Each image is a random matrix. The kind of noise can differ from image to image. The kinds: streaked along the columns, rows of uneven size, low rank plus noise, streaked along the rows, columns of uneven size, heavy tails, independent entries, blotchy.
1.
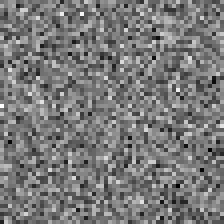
independent entries
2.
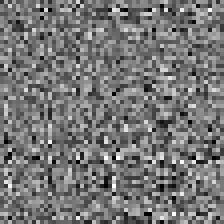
low rank plus noise
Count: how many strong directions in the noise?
three or four
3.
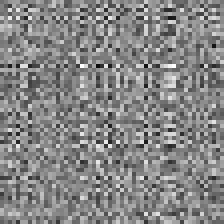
low rank plus noise
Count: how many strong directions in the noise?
one
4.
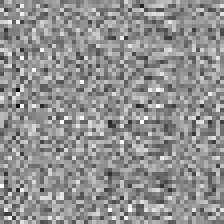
low rank plus noise
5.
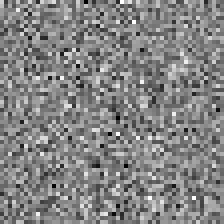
low rank plus noise
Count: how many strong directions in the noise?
five to eight
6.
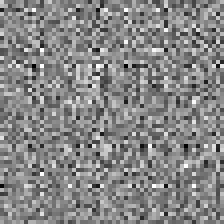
low rank plus noise
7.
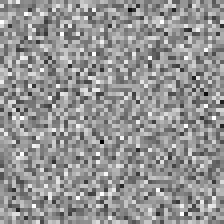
independent entries
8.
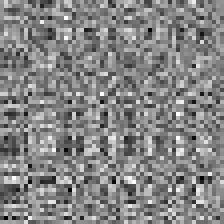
low rank plus noise
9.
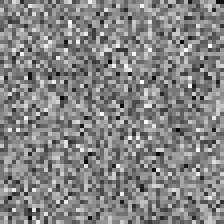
independent entries
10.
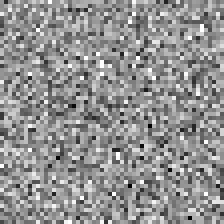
independent entries
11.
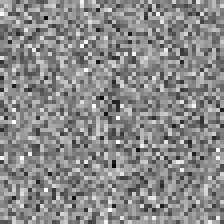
independent entries
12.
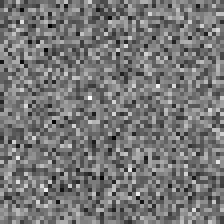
independent entries
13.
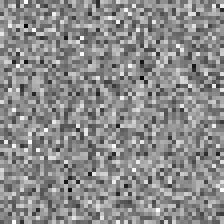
independent entries
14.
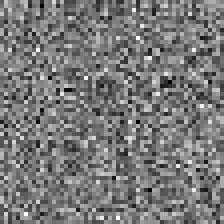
low rank plus noise
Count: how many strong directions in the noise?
five to eight
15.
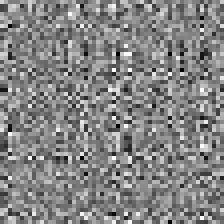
low rank plus noise
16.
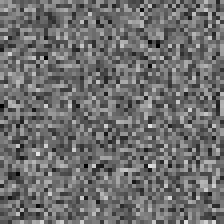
low rank plus noise
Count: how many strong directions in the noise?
five to eight
